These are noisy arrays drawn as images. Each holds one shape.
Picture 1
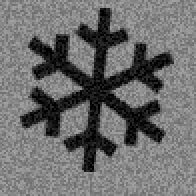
snowflake
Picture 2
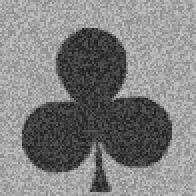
club
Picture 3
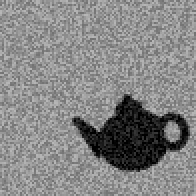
teapot
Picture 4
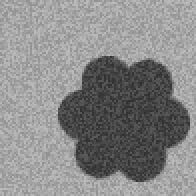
flower
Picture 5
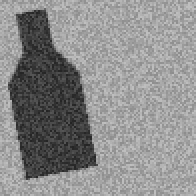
bottle
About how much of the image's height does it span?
nearly all
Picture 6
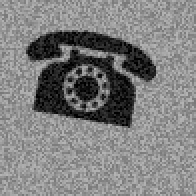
telephone
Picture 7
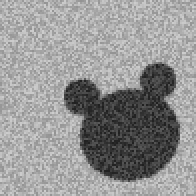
bear's head
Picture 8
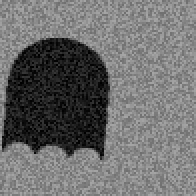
ghost
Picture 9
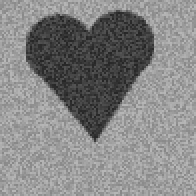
heart
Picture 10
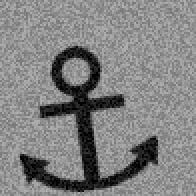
anchor
